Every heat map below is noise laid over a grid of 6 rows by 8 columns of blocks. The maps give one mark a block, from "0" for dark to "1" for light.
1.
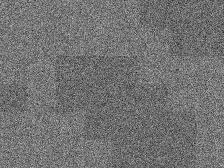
11111000
11111100
11000111
01000011
11100001
11110001
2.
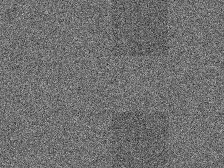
11110011
11110011
11111111
11111111
11110011
11110011
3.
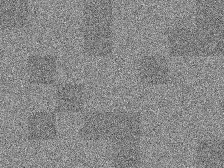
01101110
11101100
10111011
11011111
10100111
11110110
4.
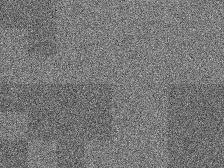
00111111
10111111
11111111
00001100
10001100
01011100
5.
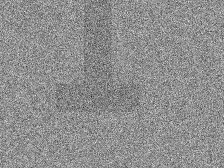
11101111
11101111
11101111
11000111
11111111
11111111
